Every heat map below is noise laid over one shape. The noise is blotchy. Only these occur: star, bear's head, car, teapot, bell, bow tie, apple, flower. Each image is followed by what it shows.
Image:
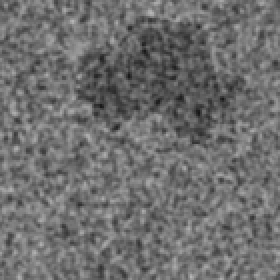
car
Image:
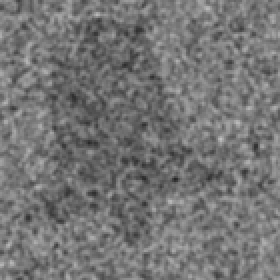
bell
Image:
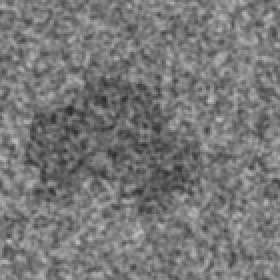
car
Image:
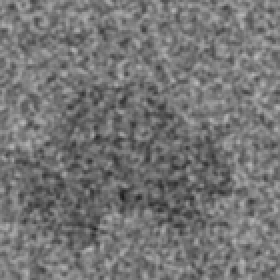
car
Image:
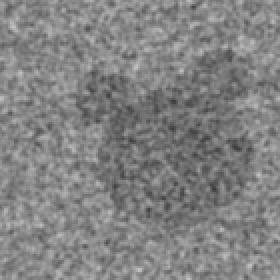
bear's head
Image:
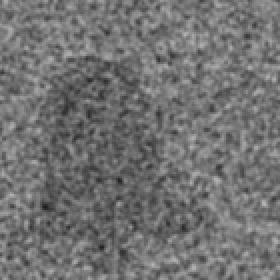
bell
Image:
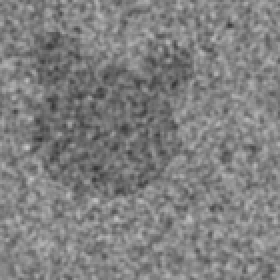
bear's head
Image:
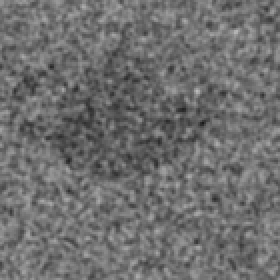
teapot
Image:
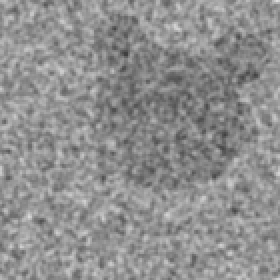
bear's head
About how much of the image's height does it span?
two thirds
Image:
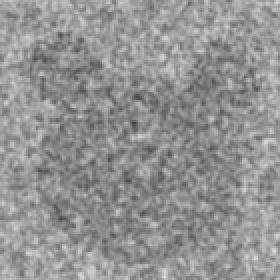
bear's head
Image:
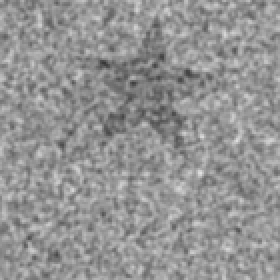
star
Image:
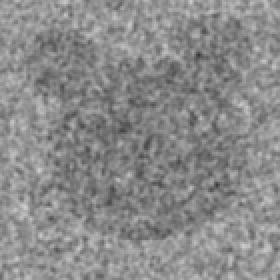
bear's head
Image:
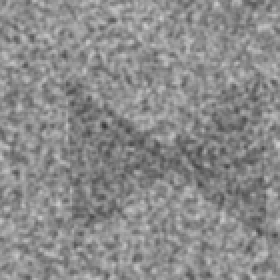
bow tie
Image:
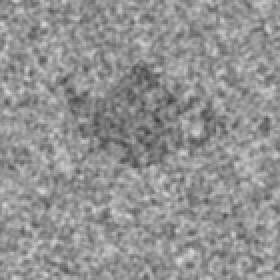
teapot
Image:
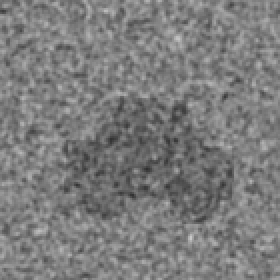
car
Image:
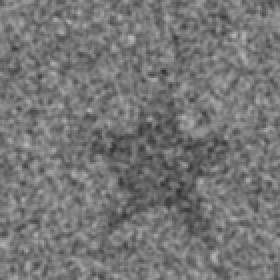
star
